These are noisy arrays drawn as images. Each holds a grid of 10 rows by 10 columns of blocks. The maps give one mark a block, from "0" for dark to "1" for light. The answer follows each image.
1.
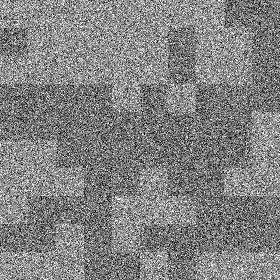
1 1 1 1 1 1 1 1 0 0
0 1 1 1 1 1 0 1 1 0
1 1 1 1 1 1 0 1 1 0
0 0 0 0 1 0 1 0 0 0
0 0 0 0 0 0 0 0 0 1
1 1 0 0 0 0 0 0 0 1
1 1 1 0 0 1 0 0 1 1
1 0 0 0 1 1 1 0 0 0
0 0 1 0 1 0 0 0 0 0
1 1 1 0 0 1 0 1 1 1
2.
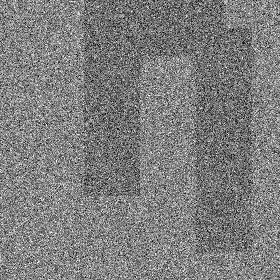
1 1 1 0 0 0 0 0 1 1
1 1 1 0 0 0 0 0 0 1
1 1 1 0 0 1 1 0 0 1
1 1 1 0 0 1 1 0 0 1
1 1 1 0 0 1 1 0 0 1
1 1 1 0 0 1 1 0 0 1
1 1 1 0 0 1 1 0 0 1
1 1 1 1 1 1 1 0 0 1
1 1 1 1 1 1 1 0 0 1
1 1 1 1 1 1 1 1 1 1
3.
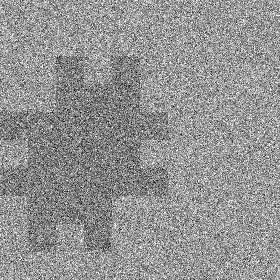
1 1 1 1 1 1 1 1 1 1
1 1 1 1 1 1 1 1 1 1
1 1 0 1 0 1 1 1 1 1
1 1 0 0 0 1 1 1 1 1
0 0 0 0 0 0 1 1 1 1
1 0 0 0 0 1 1 1 1 1
0 0 0 0 0 0 1 1 1 1
1 0 0 0 1 1 1 1 1 1
1 0 1 0 1 1 1 1 1 1
1 1 1 1 1 1 1 1 1 1
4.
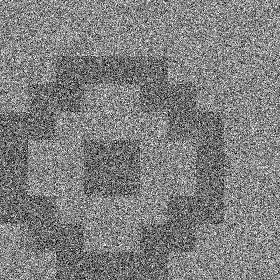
1 1 1 1 1 1 1 1 1 1
1 1 1 1 1 1 1 1 1 1
1 1 0 0 0 0 1 1 1 1
1 0 0 1 1 0 0 1 1 1
0 0 1 1 1 1 0 0 1 1
0 1 1 0 0 1 1 0 1 1
0 1 1 0 0 1 1 0 1 1
0 0 1 1 1 1 0 0 1 1
1 0 0 1 1 0 0 1 1 1
1 1 0 0 0 0 1 1 1 1
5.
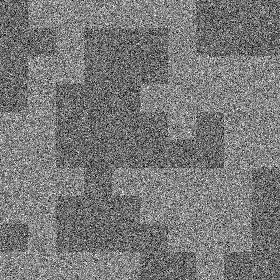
0 1 1 1 1 1 1 0 0 0
0 0 1 0 0 0 1 0 0 0
0 1 1 0 0 0 1 1 1 1
0 1 0 0 0 1 1 1 1 1
1 1 0 0 0 0 1 0 1 1
1 1 0 0 0 0 0 0 1 1
1 1 1 0 1 1 1 1 1 0
1 1 0 0 0 1 1 1 1 0
0 1 0 0 0 0 1 1 1 0
1 1 1 1 1 0 0 1 0 0
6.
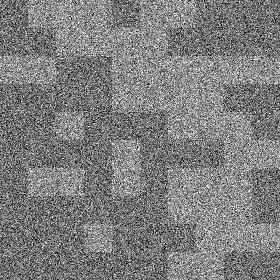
0 1 1 1 0 1 1 0 0 0
0 0 1 1 1 1 0 0 0 0
1 1 0 0 1 1 1 1 1 1
0 0 0 0 1 1 1 1 0 0
0 0 1 0 0 0 1 1 1 0
0 0 0 0 1 0 0 0 1 1
0 1 1 0 1 0 1 1 1 0
0 0 0 0 0 0 1 1 1 0
0 0 0 1 0 0 0 1 1 1
0 0 0 0 0 0 1 1 0 0
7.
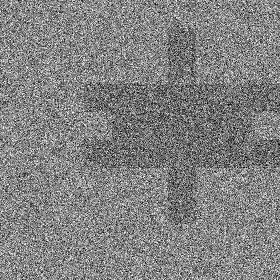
1 1 1 1 1 1 1 1 1 1
1 1 1 1 1 1 0 1 1 1
1 1 1 1 1 1 0 1 1 1
1 1 1 0 0 0 0 0 0 0
1 1 1 1 0 0 0 0 0 1
1 1 1 0 0 0 0 0 0 0
1 1 1 1 1 1 0 1 1 1
1 1 1 1 1 1 0 1 1 1
1 1 1 1 1 1 1 1 1 1
1 1 1 1 1 1 1 1 1 1
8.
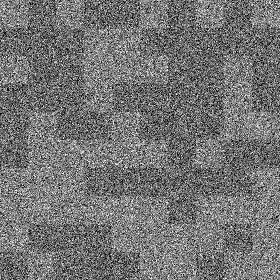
1 0 1 0 0 1 0 1 0 1
0 0 0 1 1 0 0 0 0 0
1 0 0 1 1 1 0 0 1 0
0 0 0 1 0 0 0 0 1 0
0 1 0 0 1 0 0 0 1 1
0 1 1 1 1 1 0 1 0 0
1 1 1 0 0 0 0 0 0 1
1 1 1 1 1 1 0 1 1 1
1 0 0 0 1 1 1 1 0 1
0 1 0 0 0 1 1 0 1 1
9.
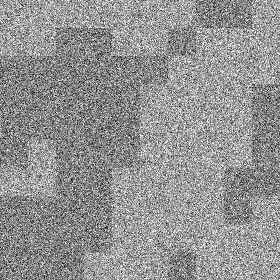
1 1 1 1 1 1 1 0 0 1
1 1 0 0 1 1 0 1 1 1
0 0 0 0 0 0 1 1 1 1
0 0 0 0 0 1 1 1 1 0
0 0 0 0 0 1 1 1 1 0
0 1 0 0 0 1 1 1 1 0
1 1 0 0 1 1 1 1 0 0
0 0 0 0 1 1 1 1 0 1
0 0 0 0 1 1 1 1 1 1
0 0 0 1 1 1 0 1 1 1
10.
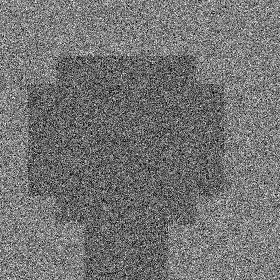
1 1 1 1 1 1 1 1 1 1
1 1 1 1 1 1 1 1 1 1
1 1 0 0 0 0 0 1 1 1
1 0 0 0 0 0 0 0 1 1
1 0 0 0 0 0 0 0 1 1
1 0 0 0 0 0 0 0 1 1
1 0 0 0 0 0 0 0 1 1
1 1 0 0 0 0 0 1 1 1
1 1 1 0 0 0 1 1 1 1
1 1 1 0 0 0 1 1 1 1
